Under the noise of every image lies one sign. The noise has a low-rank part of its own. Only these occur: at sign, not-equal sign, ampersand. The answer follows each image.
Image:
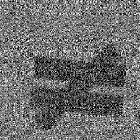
not-equal sign
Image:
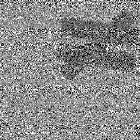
not-equal sign
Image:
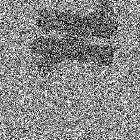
not-equal sign
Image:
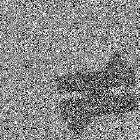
not-equal sign
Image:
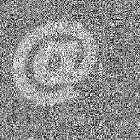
at sign
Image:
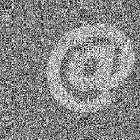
at sign
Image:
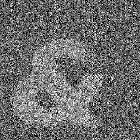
ampersand
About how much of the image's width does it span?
two thirds
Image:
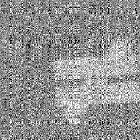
not-equal sign
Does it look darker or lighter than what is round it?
lighter
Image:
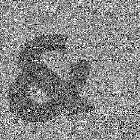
ampersand
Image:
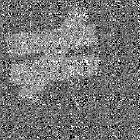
not-equal sign
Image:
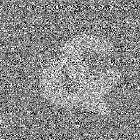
ampersand
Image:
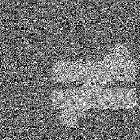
not-equal sign
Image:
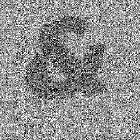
ampersand
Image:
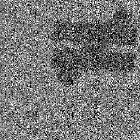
not-equal sign
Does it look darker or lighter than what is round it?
darker
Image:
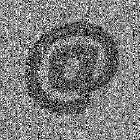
at sign
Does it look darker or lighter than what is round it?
darker
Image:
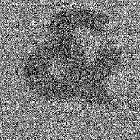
ampersand
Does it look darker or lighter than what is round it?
darker
